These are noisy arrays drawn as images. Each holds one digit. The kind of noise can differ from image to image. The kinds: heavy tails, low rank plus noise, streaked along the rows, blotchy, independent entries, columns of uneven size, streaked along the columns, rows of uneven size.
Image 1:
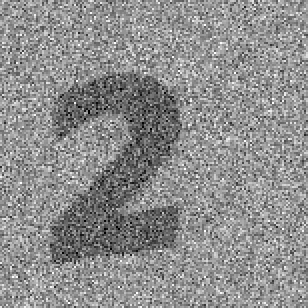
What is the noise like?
independent entries
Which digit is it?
2
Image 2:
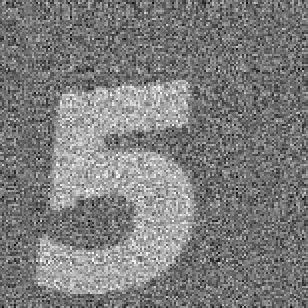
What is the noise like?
low rank plus noise
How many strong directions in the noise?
five to eight
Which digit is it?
5
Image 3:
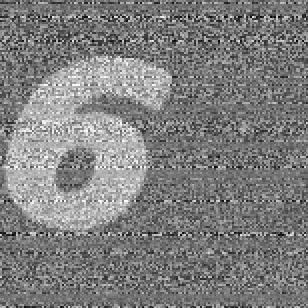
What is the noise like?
rows of uneven size
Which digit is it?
6
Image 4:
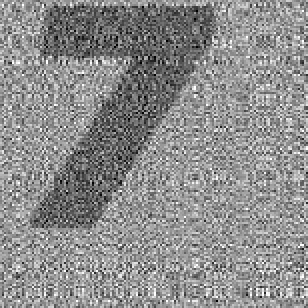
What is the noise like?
low rank plus noise
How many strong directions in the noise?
two
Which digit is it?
7
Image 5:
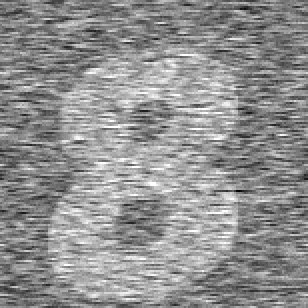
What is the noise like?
streaked along the rows
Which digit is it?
8
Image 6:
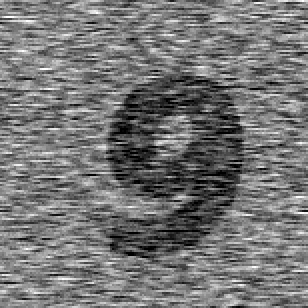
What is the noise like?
streaked along the rows
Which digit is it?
9
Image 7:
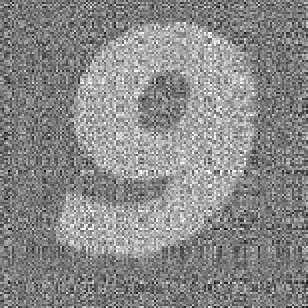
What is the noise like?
low rank plus noise
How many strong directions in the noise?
three or four
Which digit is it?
9
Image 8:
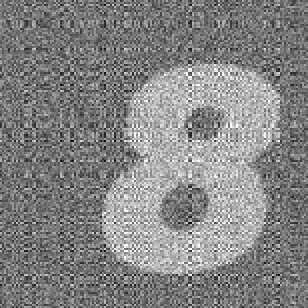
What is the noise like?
low rank plus noise
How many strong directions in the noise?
one
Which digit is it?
8
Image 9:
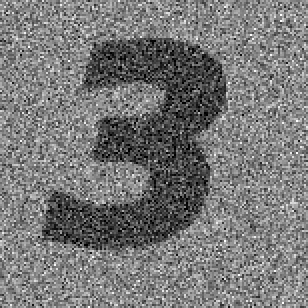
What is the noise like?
independent entries
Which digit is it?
3
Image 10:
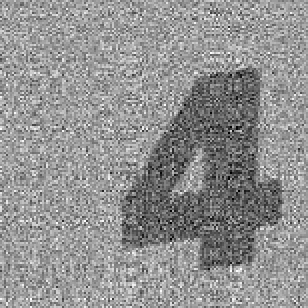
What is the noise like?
low rank plus noise
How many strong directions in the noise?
five to eight
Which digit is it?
4
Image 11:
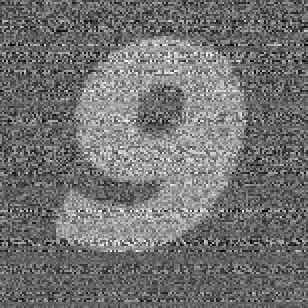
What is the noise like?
rows of uneven size
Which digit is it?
9
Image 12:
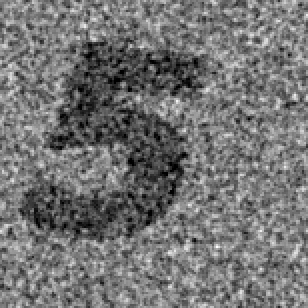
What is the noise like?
blotchy
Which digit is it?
5
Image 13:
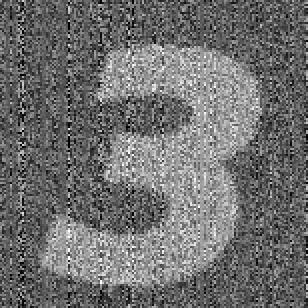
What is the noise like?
columns of uneven size
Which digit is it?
3
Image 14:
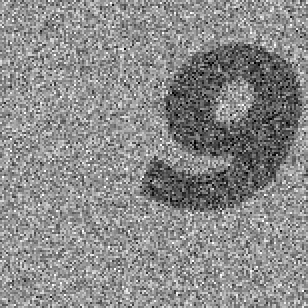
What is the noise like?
independent entries
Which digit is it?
9
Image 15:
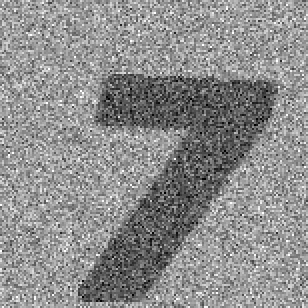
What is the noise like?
independent entries
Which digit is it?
7
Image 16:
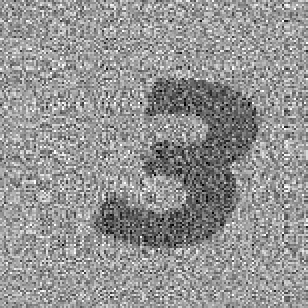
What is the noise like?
low rank plus noise
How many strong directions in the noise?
three or four
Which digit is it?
3
